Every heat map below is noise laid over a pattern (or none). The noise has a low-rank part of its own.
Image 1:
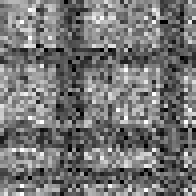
bands of rows crossing bands of columns
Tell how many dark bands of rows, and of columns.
3 and 2
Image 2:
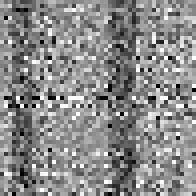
bands of columns
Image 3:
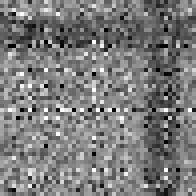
bands of rows crossing bands of columns
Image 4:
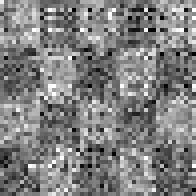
a checkerboard
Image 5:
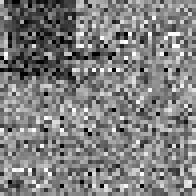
one block
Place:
top left
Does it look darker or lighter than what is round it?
darker
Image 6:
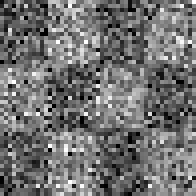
a checkerboard
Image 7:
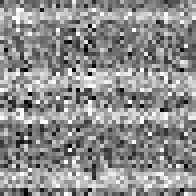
bands of rows
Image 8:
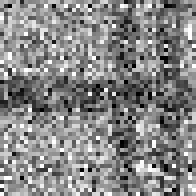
bands of rows crossing bands of columns
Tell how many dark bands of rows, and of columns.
1 and 2
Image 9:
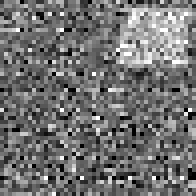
one block
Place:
top right
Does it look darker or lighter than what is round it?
lighter
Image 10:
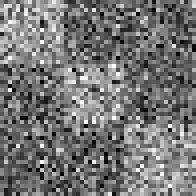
blocks along the diagonal
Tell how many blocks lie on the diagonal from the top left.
3
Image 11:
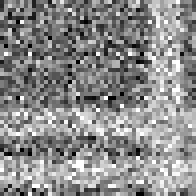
bands of rows crossing bands of columns
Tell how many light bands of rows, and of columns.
2 and 1
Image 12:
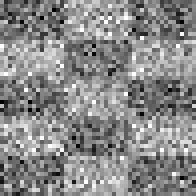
a checkerboard
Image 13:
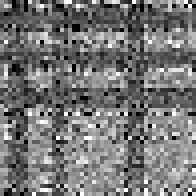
bands of rows crossing bands of columns
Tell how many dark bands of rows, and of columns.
3 and 3
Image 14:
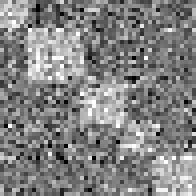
blocks along the diagonal
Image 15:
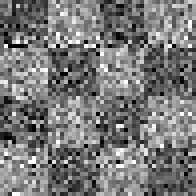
a checkerboard
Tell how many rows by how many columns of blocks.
4 by 4
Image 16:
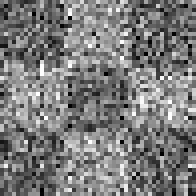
a checkerboard
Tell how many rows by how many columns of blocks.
3 by 3
